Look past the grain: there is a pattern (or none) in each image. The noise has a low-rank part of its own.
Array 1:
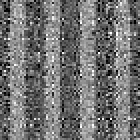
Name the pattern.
vertical stripes
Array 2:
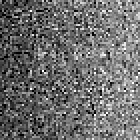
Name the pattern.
a smooth slope
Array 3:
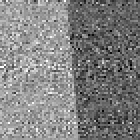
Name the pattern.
a sharp edge
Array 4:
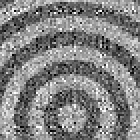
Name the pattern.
rings round one point
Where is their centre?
bottom middle
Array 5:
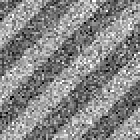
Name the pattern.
diagonal stripes
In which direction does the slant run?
bottom left to top right
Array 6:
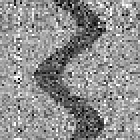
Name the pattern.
a wavy band
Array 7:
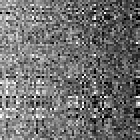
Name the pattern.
a smooth slope
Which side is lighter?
left
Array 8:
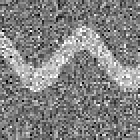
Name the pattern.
a wavy band
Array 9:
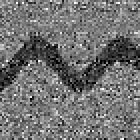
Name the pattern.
a wavy band
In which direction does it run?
left to right
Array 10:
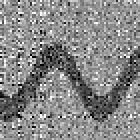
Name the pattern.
a wavy band
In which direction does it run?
left to right
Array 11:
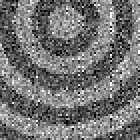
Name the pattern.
rings round one point
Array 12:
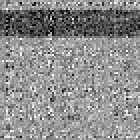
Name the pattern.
one horizontal stripe
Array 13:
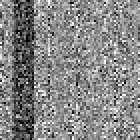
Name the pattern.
one vertical stripe
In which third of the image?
left
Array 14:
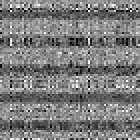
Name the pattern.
horizontal stripes
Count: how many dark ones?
5
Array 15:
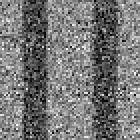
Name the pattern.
vertical stripes
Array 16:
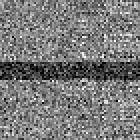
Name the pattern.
one horizontal stripe
